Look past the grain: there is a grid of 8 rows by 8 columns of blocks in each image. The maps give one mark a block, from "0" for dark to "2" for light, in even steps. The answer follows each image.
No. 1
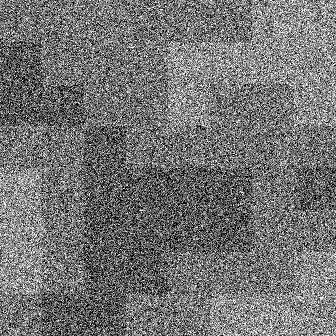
11111122
01112222
00112112
11011111
21000010
21000011
21001112
10011222
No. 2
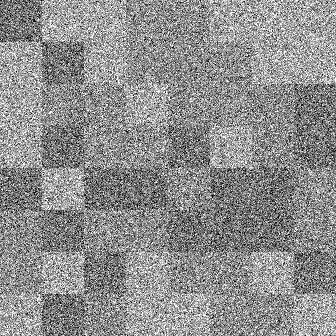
02211222
20211122
21121110
20110210
02001001
10110001
12021120
20122112
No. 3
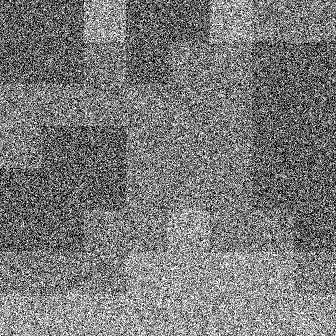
00200211
00101100
11111100
10011100
00011100
00112110
11122221
22222222
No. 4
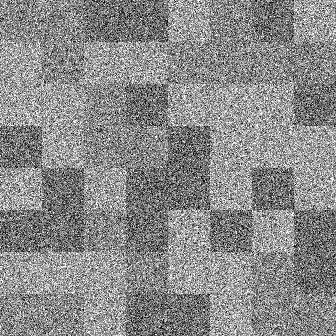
11002102
21221111
22102220
02110222
20200202
00102020
22212210
11200211
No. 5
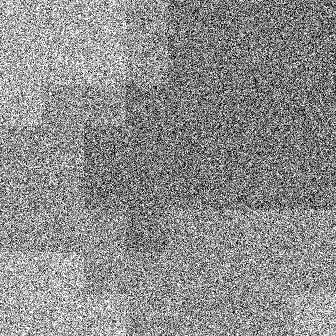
22210000
22210000
21100000
11000000
11000000
11101111
22111111
22211112
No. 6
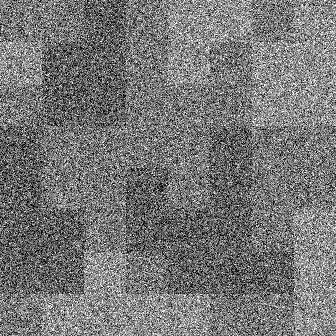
11012212
20012122
10011122
01111011
01101011
00100012
00210002
12222112
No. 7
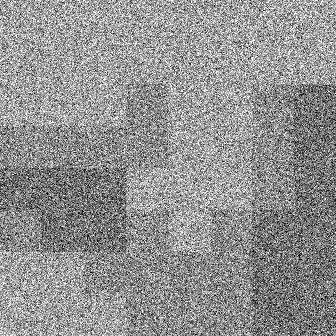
22222222
22222222
22212210
11112210
00022210
10012100
22111100
22211100
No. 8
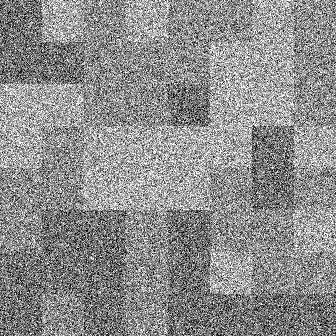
02121121
00111221
22110221
21222202
11222101
10010112
00010211
01010000
